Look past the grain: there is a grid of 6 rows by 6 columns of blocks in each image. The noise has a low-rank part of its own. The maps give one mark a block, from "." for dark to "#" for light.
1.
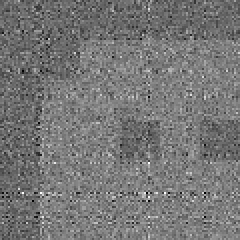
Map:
......
..####
.#####
.##.#.
.#####
.#####
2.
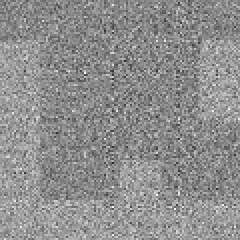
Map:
......
#....#
#....#
#.....
#..#..
######
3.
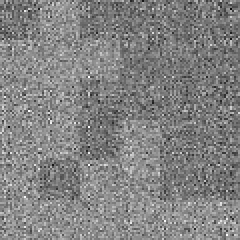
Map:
.#....
###...
##....
##.#..
#.##..
######
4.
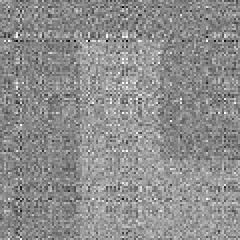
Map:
......
..##..
..##..
..##..
..####
..####
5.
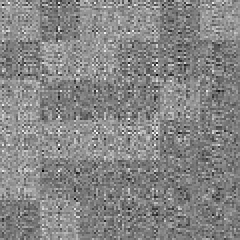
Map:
#.##.#
.##...
#...#.
####..
#.....
.#....
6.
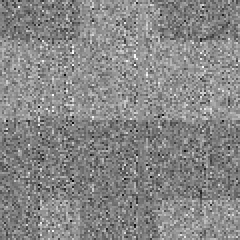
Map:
..##..
######
######
......
......
.#..##
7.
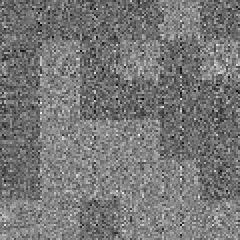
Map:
....#.
.#.#.#
.#....
.###..
.####.
##.###
